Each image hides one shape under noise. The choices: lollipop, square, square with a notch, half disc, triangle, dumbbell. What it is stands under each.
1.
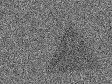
triangle
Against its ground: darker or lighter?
darker
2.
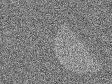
half disc
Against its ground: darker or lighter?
lighter
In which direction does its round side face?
down and left
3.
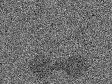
dumbbell
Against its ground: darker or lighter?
darker
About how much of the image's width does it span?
half
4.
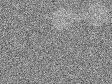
dumbbell
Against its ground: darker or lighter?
lighter
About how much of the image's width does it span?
half
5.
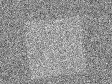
square
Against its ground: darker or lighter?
lighter
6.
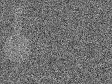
lollipop
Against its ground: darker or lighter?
lighter
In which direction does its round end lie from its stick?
down
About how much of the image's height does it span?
two thirds
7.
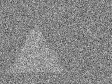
triangle
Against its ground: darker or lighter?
lighter
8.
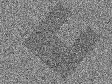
square with a notch
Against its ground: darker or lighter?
darker
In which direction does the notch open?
up and right
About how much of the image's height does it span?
nearly all
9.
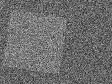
square
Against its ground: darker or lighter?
lighter
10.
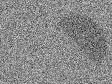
half disc
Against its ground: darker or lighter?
darker
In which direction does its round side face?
up and right
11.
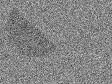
half disc
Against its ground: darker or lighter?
darker
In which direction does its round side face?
down and left
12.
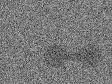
dumbbell
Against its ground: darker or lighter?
darker
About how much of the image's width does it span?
half
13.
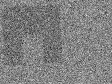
square with a notch
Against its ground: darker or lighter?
darker
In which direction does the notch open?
down
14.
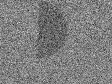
half disc
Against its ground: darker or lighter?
darker
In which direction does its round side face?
right
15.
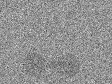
dumbbell
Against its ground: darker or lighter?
darker
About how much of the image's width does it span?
half
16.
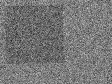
square
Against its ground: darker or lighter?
darker
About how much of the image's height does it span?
two thirds
